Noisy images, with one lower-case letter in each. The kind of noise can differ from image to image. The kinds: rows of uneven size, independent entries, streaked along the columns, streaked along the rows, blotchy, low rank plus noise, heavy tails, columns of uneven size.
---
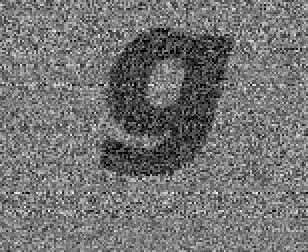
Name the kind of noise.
rows of uneven size
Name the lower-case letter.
g
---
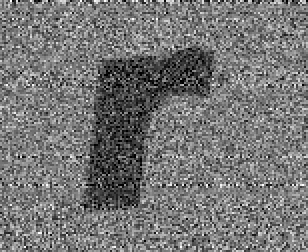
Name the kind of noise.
rows of uneven size
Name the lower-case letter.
r
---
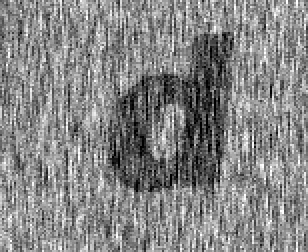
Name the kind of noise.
streaked along the columns
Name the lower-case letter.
d
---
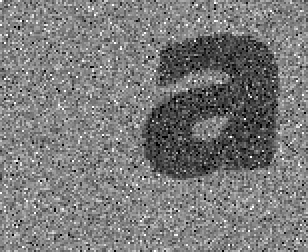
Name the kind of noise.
heavy tails
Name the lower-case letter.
a
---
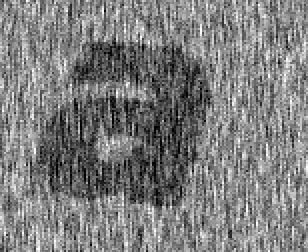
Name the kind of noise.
streaked along the columns
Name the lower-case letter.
a
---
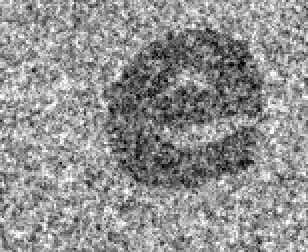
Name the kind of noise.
blotchy
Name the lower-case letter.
e
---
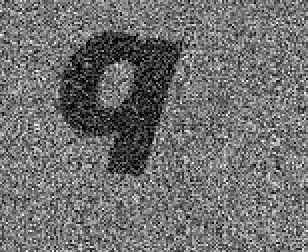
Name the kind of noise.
low rank plus noise
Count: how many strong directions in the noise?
five to eight
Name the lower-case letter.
q
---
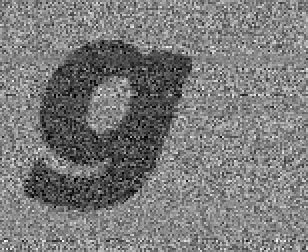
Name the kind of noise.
rows of uneven size
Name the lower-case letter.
g
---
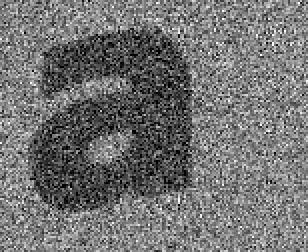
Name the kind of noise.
low rank plus noise
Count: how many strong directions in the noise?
one
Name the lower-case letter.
a
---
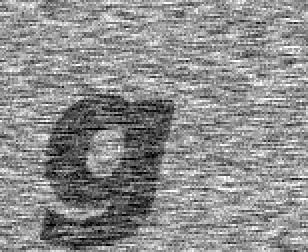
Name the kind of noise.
streaked along the rows
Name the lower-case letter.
g
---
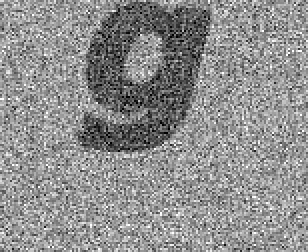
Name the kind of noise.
low rank plus noise
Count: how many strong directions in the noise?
two
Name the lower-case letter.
g
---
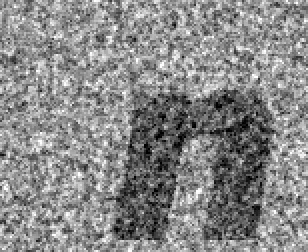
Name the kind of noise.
blotchy
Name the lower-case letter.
n
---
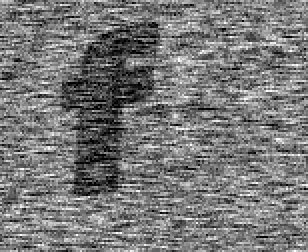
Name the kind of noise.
streaked along the rows
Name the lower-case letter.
f
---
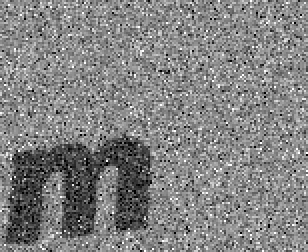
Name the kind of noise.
heavy tails
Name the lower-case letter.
m
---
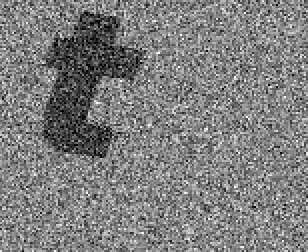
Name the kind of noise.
independent entries
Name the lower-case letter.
t
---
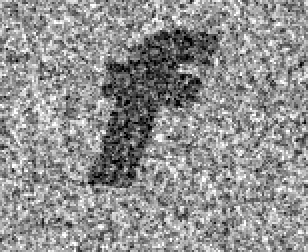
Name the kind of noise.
blotchy
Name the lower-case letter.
f
